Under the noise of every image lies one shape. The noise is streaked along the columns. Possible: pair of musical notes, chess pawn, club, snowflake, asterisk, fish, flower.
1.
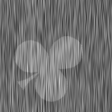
light club
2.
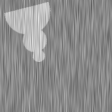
light chess pawn
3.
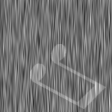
light pair of musical notes
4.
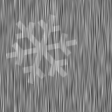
light snowflake
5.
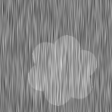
light flower
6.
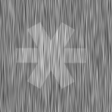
light asterisk
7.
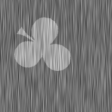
light club
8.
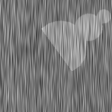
light chess pawn
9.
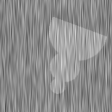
light chess pawn
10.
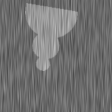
light chess pawn
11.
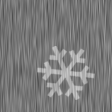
light snowflake
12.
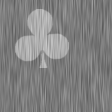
light club
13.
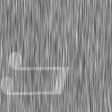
light pair of musical notes
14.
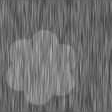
light flower
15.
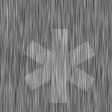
light asterisk
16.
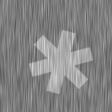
light asterisk
